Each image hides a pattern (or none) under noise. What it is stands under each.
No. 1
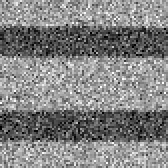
horizontal stripes
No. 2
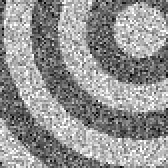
rings round one point
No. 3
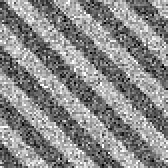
diagonal stripes
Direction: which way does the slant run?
top left to bottom right
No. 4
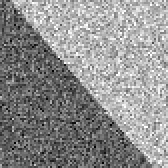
a sharp edge
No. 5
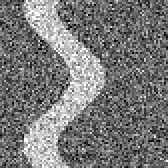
a wavy band
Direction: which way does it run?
top to bottom
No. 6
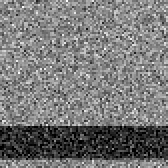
one horizontal stripe
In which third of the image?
bottom
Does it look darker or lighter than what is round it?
darker
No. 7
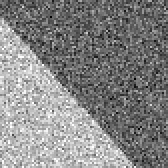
a sharp edge
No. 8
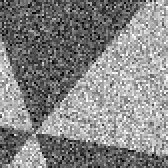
spokes from one point
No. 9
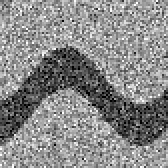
a wavy band
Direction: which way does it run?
left to right
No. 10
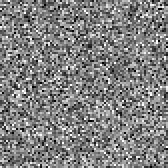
only noise
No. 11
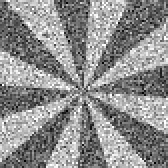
spokes from one point
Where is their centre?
centre
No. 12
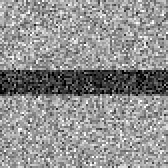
one horizontal stripe
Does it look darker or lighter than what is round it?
darker
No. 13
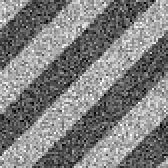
diagonal stripes
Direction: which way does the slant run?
bottom left to top right
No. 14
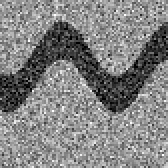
a wavy band
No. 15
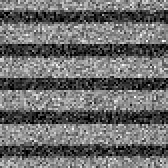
horizontal stripes
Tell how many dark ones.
5
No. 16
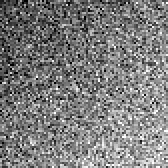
a smooth slope
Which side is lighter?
bottom right
